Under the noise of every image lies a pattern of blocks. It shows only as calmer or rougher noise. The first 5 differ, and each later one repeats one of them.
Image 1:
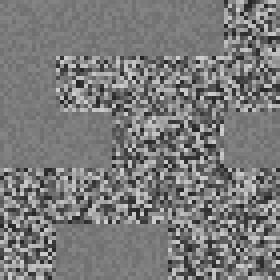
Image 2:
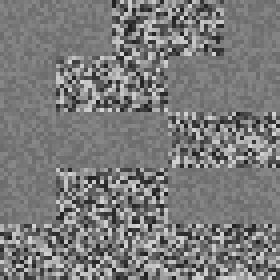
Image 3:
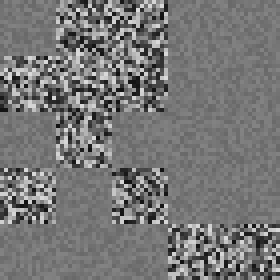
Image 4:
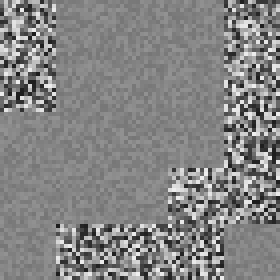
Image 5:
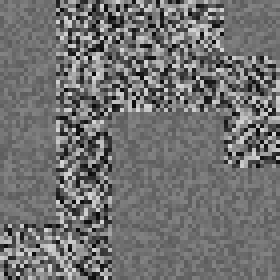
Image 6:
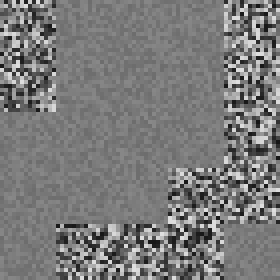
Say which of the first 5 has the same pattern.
4
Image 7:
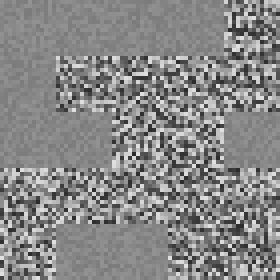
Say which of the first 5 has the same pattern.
1
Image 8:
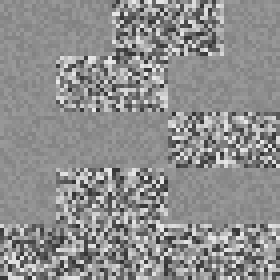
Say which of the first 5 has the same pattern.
2
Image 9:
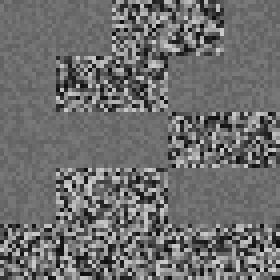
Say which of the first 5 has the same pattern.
2
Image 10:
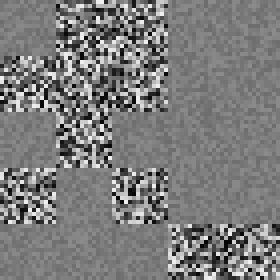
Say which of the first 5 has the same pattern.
3
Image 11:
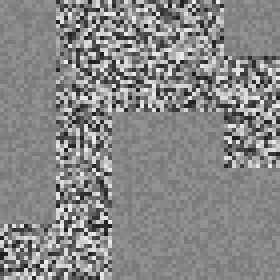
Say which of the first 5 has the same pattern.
5
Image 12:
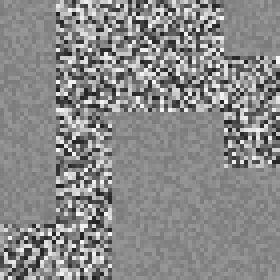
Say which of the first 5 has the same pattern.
5
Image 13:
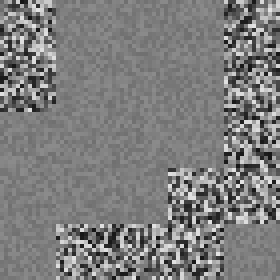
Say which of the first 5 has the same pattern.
4
